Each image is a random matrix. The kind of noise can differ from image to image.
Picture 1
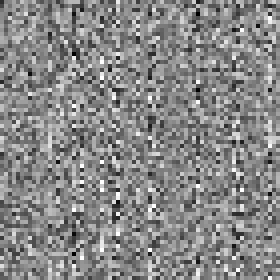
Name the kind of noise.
columns of uneven size
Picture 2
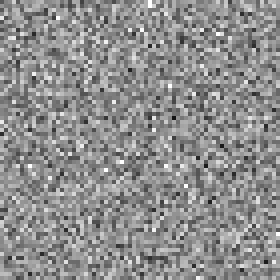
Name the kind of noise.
independent entries
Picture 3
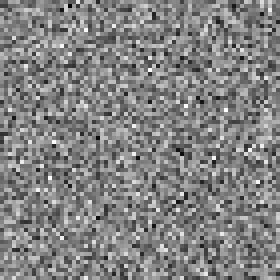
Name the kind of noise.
independent entries
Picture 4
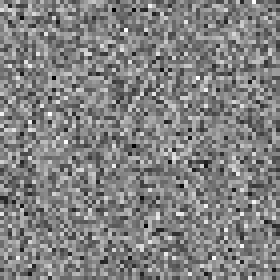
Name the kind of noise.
independent entries
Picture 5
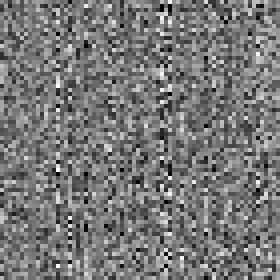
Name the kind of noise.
columns of uneven size
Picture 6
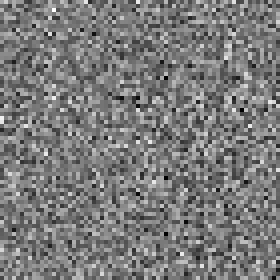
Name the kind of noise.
low rank plus noise
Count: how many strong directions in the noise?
five to eight
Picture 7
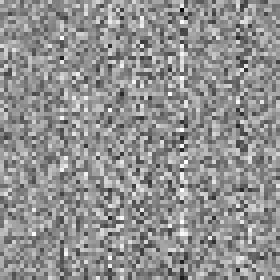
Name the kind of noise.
columns of uneven size
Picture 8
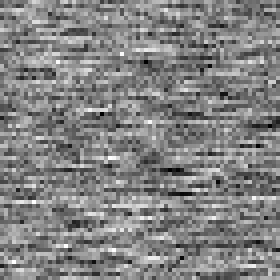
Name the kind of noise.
streaked along the rows
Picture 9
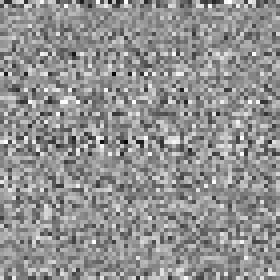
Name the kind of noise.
rows of uneven size
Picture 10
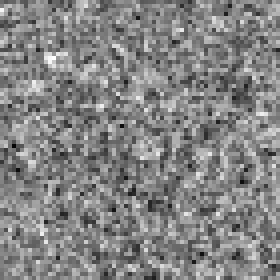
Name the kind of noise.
blotchy
